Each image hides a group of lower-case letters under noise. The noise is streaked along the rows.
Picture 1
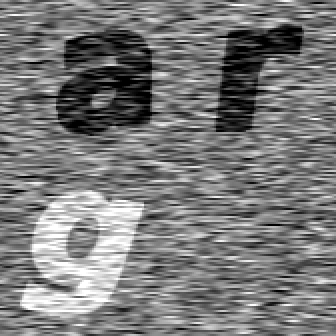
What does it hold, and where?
top left: dark a; top right: dark r; bottom left: light g
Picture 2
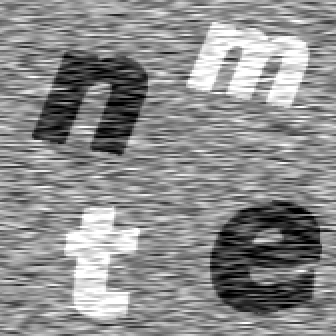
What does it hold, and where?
top left: dark n; top right: light m; bottom left: light t; bottom right: dark e
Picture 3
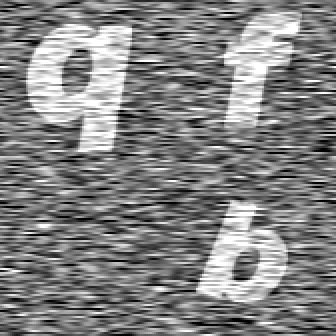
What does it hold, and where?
top left: light q; top right: light f; bottom right: light b
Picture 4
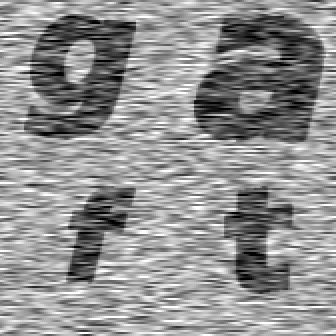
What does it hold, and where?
top left: dark g; top right: dark a; bottom left: dark f; bottom right: dark t
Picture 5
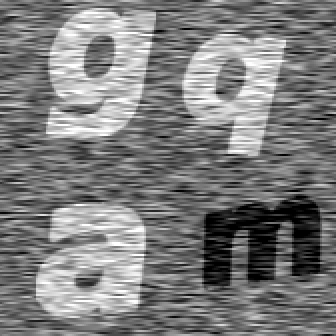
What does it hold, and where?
top left: light g; top right: light q; bottom left: light a; bottom right: dark m
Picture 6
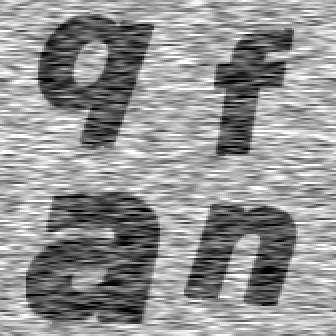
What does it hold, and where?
top left: dark q; top right: dark f; bottom left: dark a; bottom right: dark n
